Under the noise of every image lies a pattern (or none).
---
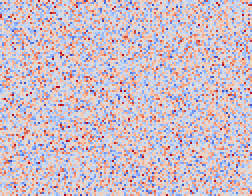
only noise
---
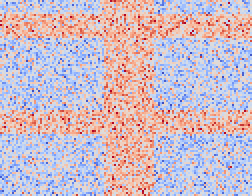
bands of rows crossing bands of columns
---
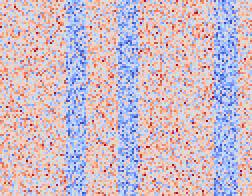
bands of columns
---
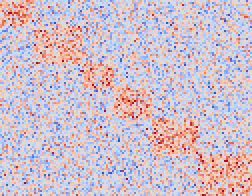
blocks along the diagonal
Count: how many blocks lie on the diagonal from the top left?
6
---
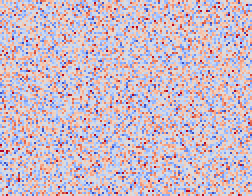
only noise
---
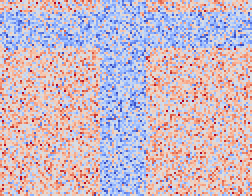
bands of rows crossing bands of columns
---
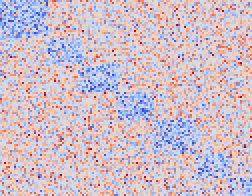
blocks along the diagonal
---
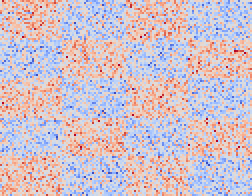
a checkerboard
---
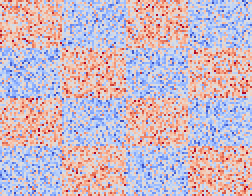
a checkerboard
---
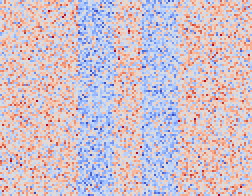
bands of columns
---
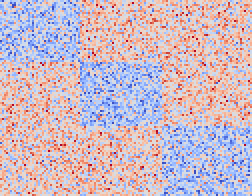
blocks along the diagonal
